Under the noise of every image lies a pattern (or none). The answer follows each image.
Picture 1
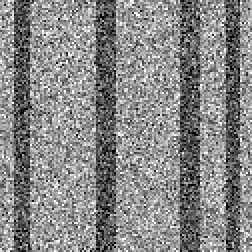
bands of columns
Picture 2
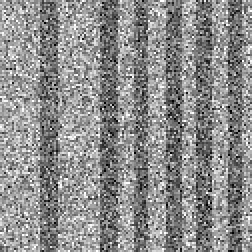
bands of columns
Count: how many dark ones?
6
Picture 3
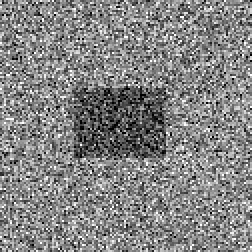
one block
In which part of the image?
centre
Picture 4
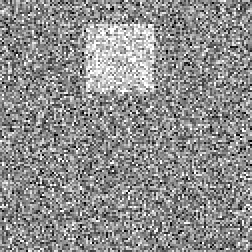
one block
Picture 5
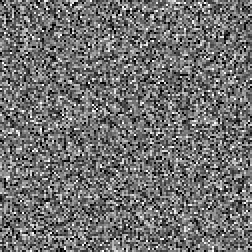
only noise
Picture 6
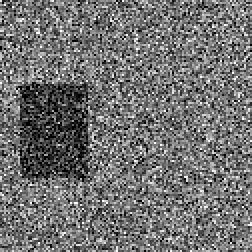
one block
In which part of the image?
middle left
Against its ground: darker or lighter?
darker
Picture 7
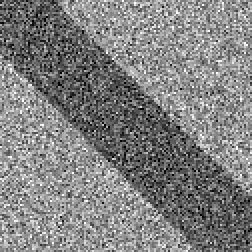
a diagonal band
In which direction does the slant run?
top left to bottom right
